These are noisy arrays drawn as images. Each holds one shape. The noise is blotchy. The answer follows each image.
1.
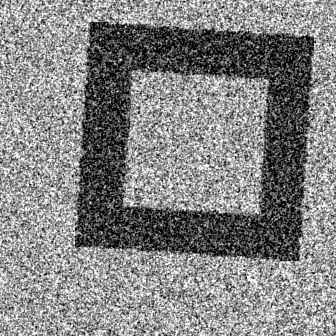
square frame
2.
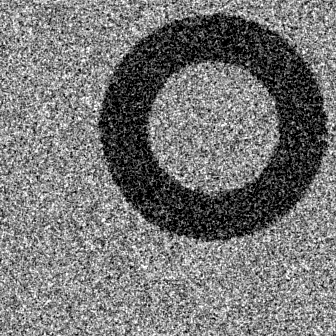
ring
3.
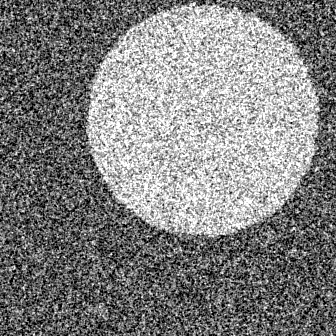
disc
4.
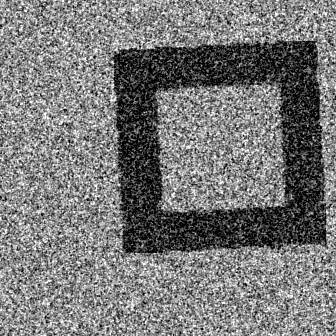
square frame
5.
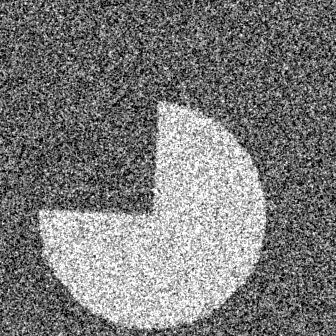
disc with a wedge cut out
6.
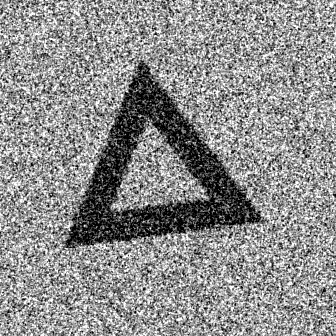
triangle frame
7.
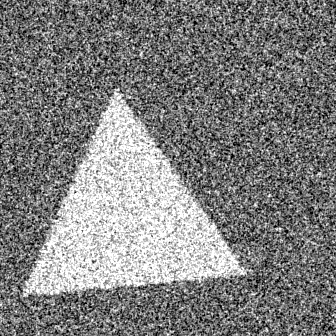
triangle
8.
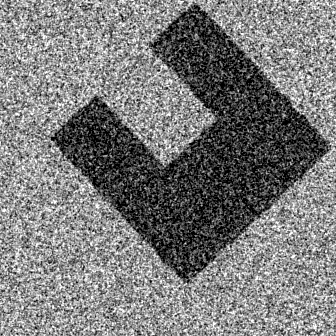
square with a notch
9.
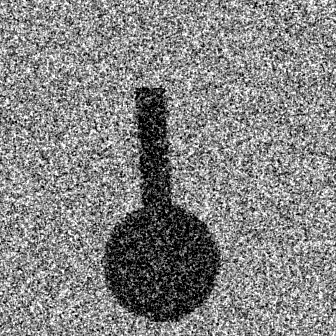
lollipop
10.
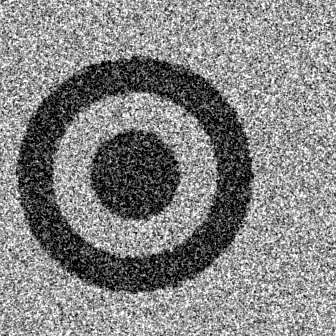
bullseye
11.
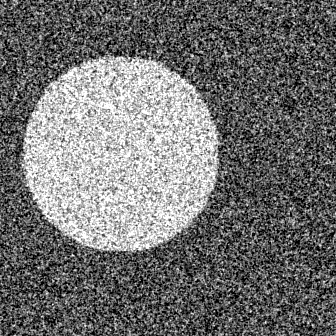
disc
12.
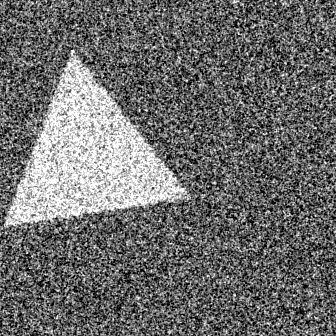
triangle
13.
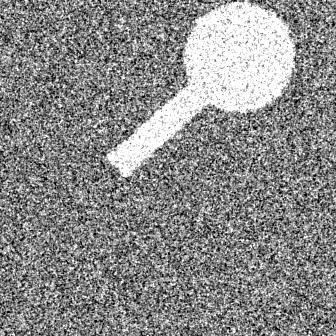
lollipop
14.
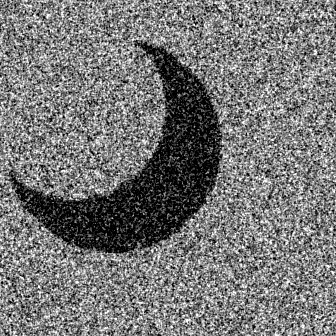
crescent
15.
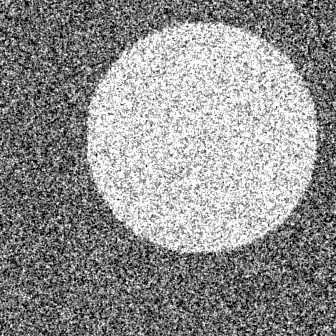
disc
